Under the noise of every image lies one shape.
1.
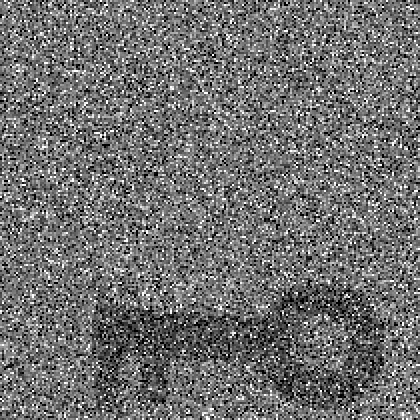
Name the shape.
key
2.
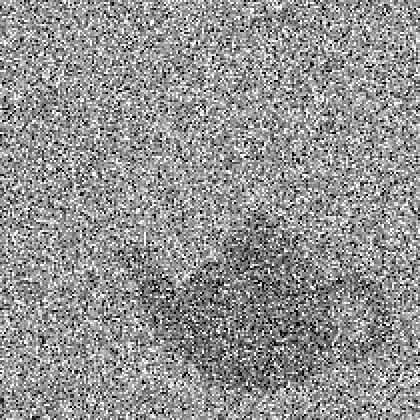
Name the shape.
teapot
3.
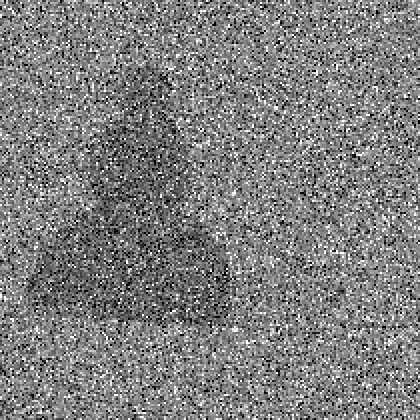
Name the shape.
chess pawn
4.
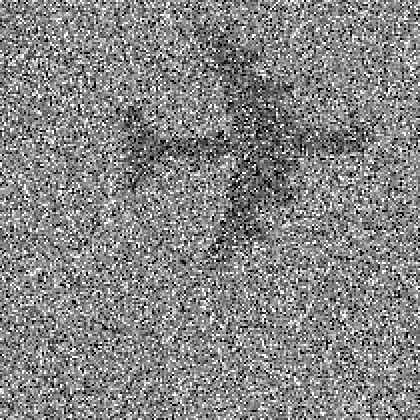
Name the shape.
airplane
